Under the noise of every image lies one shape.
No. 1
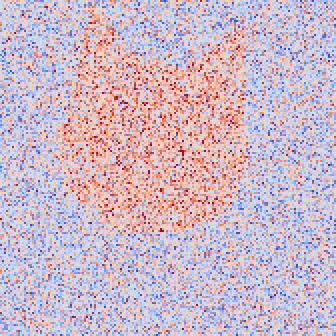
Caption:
red cat's head
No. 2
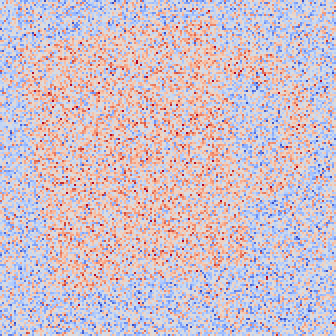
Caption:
red cup
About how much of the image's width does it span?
nearly all
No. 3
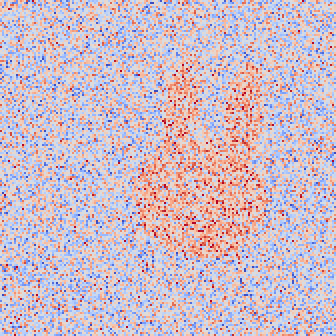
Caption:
red rabbit's head
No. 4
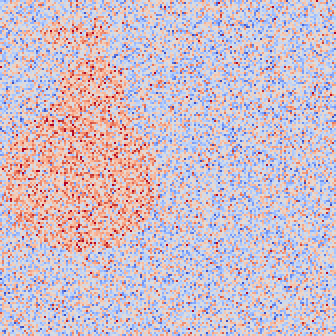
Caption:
red pear
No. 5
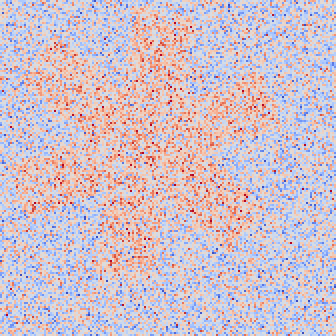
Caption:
red asterisk
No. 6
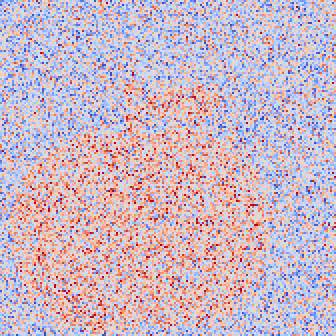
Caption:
red apple
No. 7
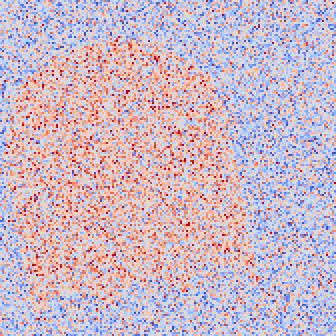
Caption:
red ghost
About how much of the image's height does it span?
nearly all
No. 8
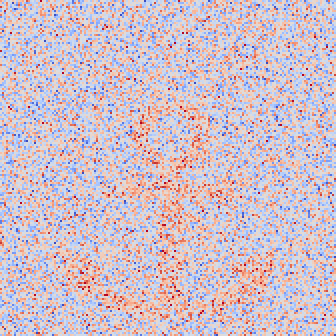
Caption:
red anchor
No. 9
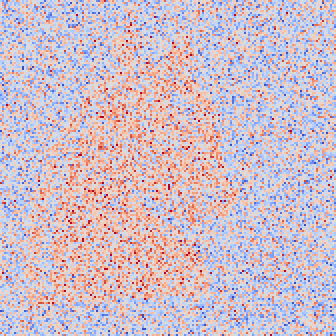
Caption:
red chess knight
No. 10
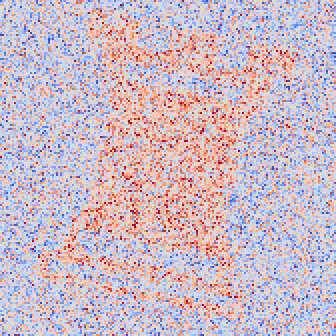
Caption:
red chess rook
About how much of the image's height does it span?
nearly all
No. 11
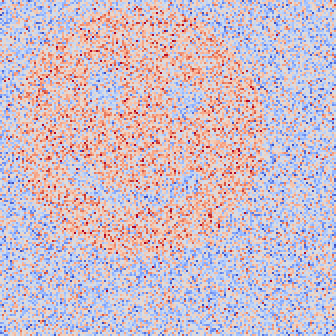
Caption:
red smiling face
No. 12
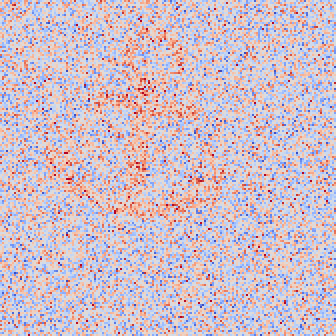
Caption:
red anchor
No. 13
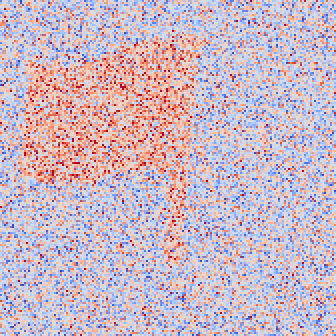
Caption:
red flag
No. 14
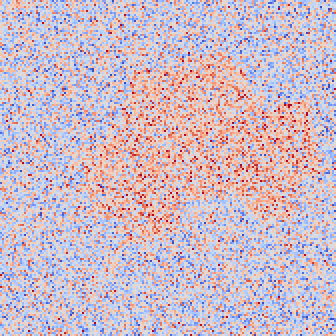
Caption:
red car
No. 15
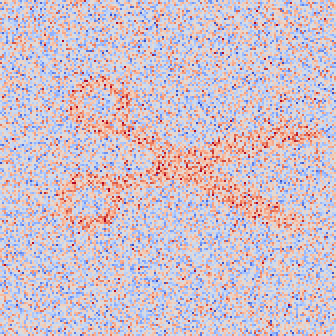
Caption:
red pair of scissors
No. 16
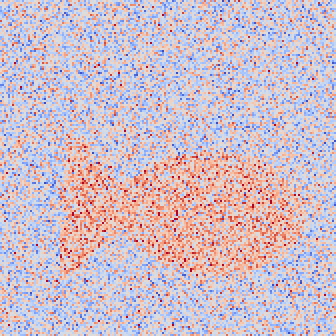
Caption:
red fish
